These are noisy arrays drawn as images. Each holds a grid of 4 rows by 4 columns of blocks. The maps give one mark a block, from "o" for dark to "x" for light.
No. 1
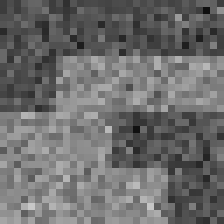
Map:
o o o o
o x x x
x x o o
x x x o
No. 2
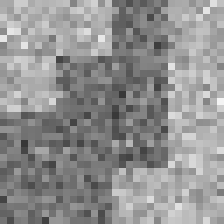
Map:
x x o x
x o o x
o o o x
o o x x
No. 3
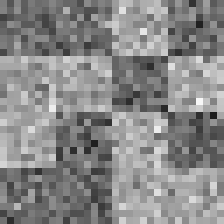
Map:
o o x o
x x o x
x o x o
o o x x
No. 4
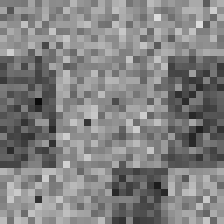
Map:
x x x x
o x x o
o x x o
x x o x
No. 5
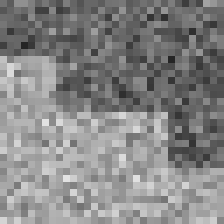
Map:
o o o o
x o o o
x x x o
x x x x
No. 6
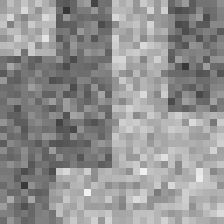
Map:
x o x o
o o x o
o o x x
o x x x
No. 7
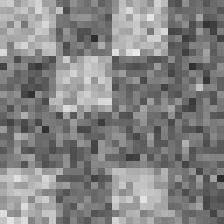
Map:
x o x o
o x o o
o o o o
x o x o
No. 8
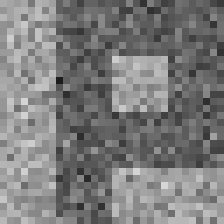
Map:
x o o o
x o x o
x o o o
x o x x
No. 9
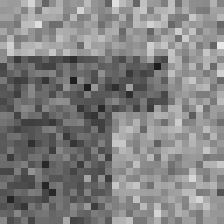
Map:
x x x x
o o o x
o o x x
o o x x
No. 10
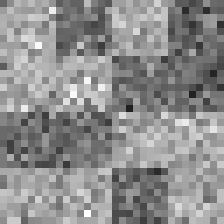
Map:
x o x o
x x o o
o o x x
x x o x
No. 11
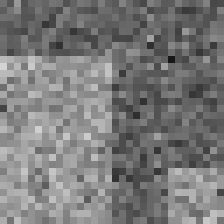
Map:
o o o o
x x o o
x x o o
x x o x
